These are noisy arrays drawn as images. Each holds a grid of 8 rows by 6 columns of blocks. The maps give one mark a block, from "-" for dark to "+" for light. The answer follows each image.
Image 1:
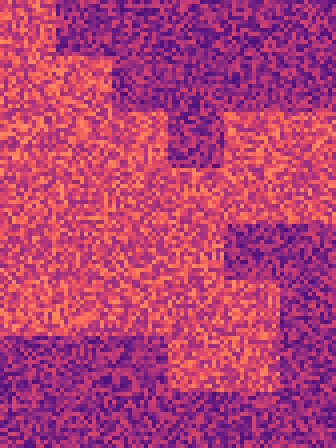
+-----
++----
+++-++
++++++
++++--
+++++-
---++-
------
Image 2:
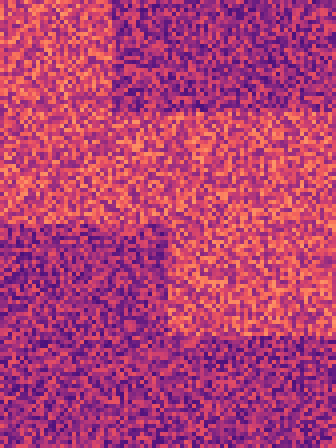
++----
++----
++++++
++++++
---+++
---+++
------
------
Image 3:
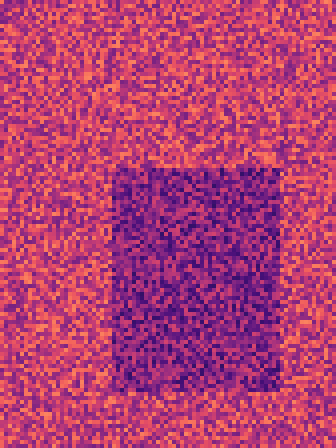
++++++
++++++
++++++
++---+
++---+
++---+
++---+
++++++
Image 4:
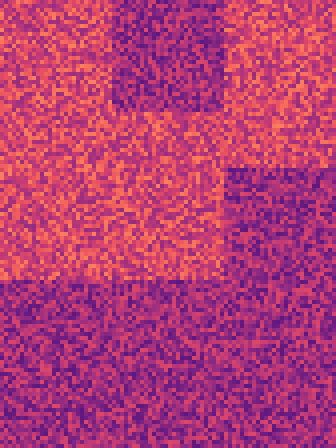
++--++
++--++
++++++
++++--
++++--
------
------
------
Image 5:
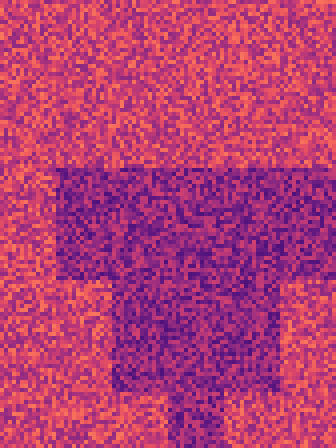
++++++
++++++
++++++
+-----
+-----
++---+
++---+
+++-++
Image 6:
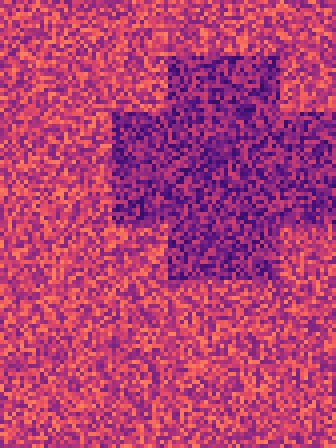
++++++
+++--+
++----
++----
+++--+
++++++
++++++
++++++
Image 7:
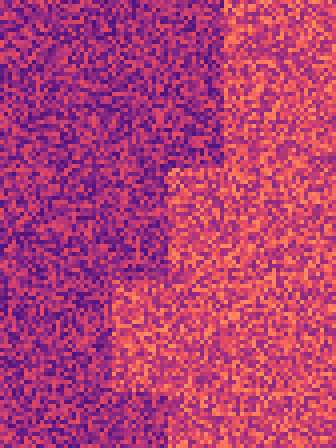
----++
----++
----++
---+++
---+++
--++++
--++++
---+++
